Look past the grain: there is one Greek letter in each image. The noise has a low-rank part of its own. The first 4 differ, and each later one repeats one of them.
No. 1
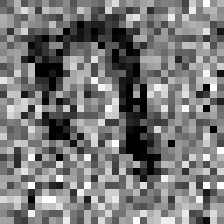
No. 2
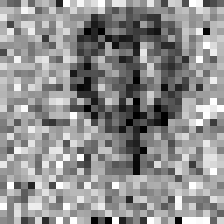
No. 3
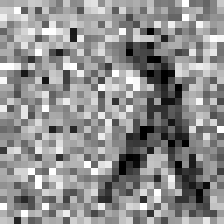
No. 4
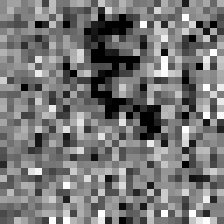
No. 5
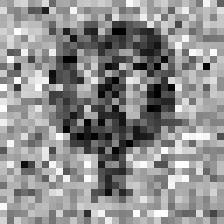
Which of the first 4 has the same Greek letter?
2
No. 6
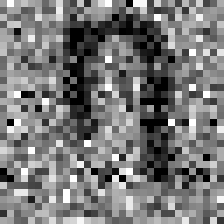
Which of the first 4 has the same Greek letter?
1
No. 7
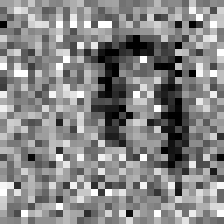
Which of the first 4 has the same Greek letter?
1
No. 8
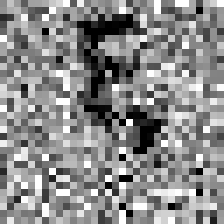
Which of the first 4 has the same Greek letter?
4
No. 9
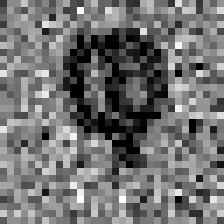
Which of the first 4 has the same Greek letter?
2
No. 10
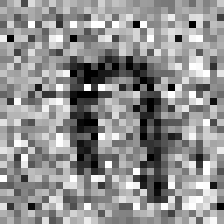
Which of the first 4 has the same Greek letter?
1
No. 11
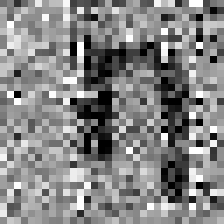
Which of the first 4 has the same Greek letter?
1
